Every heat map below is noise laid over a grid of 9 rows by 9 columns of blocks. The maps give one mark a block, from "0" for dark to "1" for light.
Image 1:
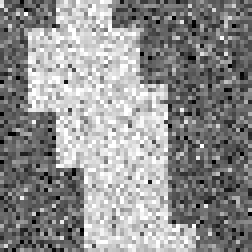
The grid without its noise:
0 0 1 1 0 0 0 0 0
0 1 1 1 1 0 0 0 0
0 1 1 1 1 0 0 0 0
0 1 1 1 1 1 0 0 0
0 0 1 1 1 1 0 0 0
0 0 1 1 1 1 0 0 0
0 0 0 1 1 1 0 0 0
0 0 0 1 1 1 0 0 0
0 0 0 1 1 1 1 0 0
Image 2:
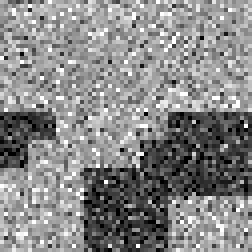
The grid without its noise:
1 1 1 1 1 1 1 1 1
1 1 1 1 1 1 1 1 1
1 1 1 1 1 1 1 1 1
1 1 1 1 1 1 1 1 1
0 0 1 1 1 1 0 0 0
0 1 1 1 1 0 0 0 0
1 1 1 0 0 0 0 0 0
1 1 1 0 0 0 1 1 1
1 1 1 0 0 0 1 1 1
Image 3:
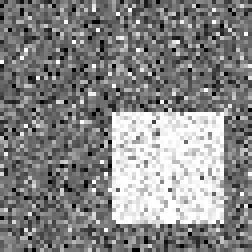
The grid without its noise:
0 0 0 0 0 0 0 0 0
0 0 0 0 0 0 0 0 0
0 0 0 0 0 0 0 0 0
0 0 0 0 0 0 0 0 0
0 0 0 0 1 1 1 1 0
0 0 0 0 1 1 1 1 0
0 0 0 0 1 1 1 1 0
0 0 0 0 1 1 1 1 0
0 0 0 0 0 0 0 0 0
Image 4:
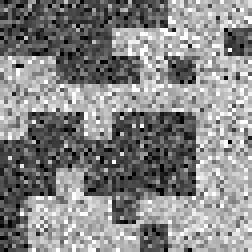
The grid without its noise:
0 0 0 0 0 0 1 1 1
0 0 0 0 1 1 1 1 0
1 1 0 0 0 1 0 1 1
1 1 1 1 1 1 1 1 1
1 0 0 1 0 0 0 1 1
0 0 0 0 0 0 0 1 1
0 0 1 0 0 0 0 1 1
0 1 1 1 0 1 1 1 1
0 1 1 1 1 0 1 1 1
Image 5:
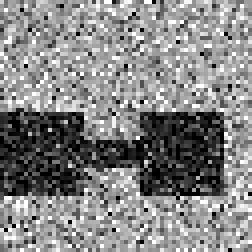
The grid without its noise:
1 1 1 1 1 1 1 1 1
1 1 1 1 1 1 1 1 1
1 1 1 1 1 1 1 1 1
1 1 1 1 1 1 1 1 1
0 0 0 1 1 0 0 0 1
0 0 0 0 0 0 0 0 1
0 0 0 1 1 0 0 0 1
1 1 1 1 1 1 1 1 1
1 1 1 1 1 1 1 1 1
